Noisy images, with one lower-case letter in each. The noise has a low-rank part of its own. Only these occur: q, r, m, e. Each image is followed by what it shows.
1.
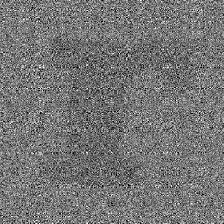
r
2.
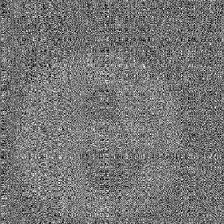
e
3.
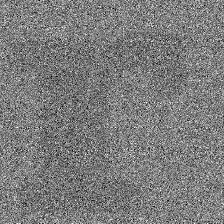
r
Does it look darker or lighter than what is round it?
darker
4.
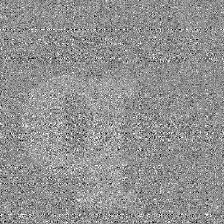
q
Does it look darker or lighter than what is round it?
lighter
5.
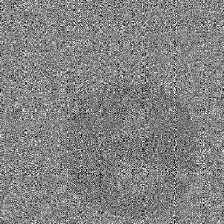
e
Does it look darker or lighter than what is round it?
darker
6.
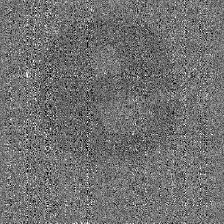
e
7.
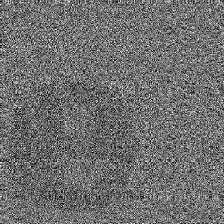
e
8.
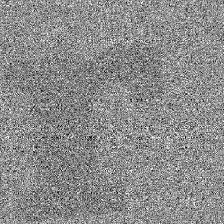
r
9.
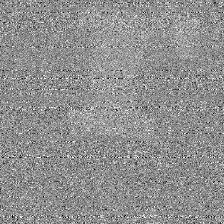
r
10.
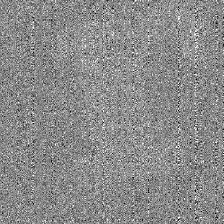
r
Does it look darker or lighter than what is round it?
lighter
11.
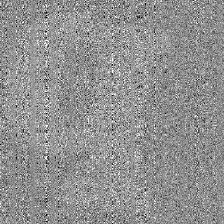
q
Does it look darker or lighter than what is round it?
lighter
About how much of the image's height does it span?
nearly all
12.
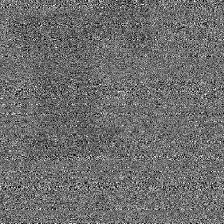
r
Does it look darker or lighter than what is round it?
darker
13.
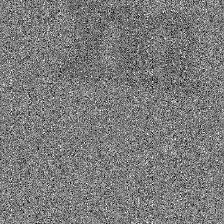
m
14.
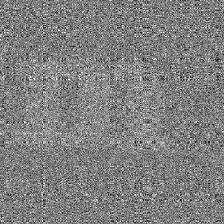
m
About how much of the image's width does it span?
two thirds
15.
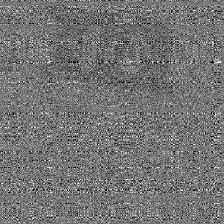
m
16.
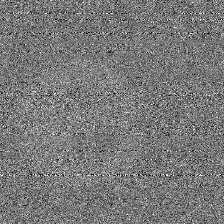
e
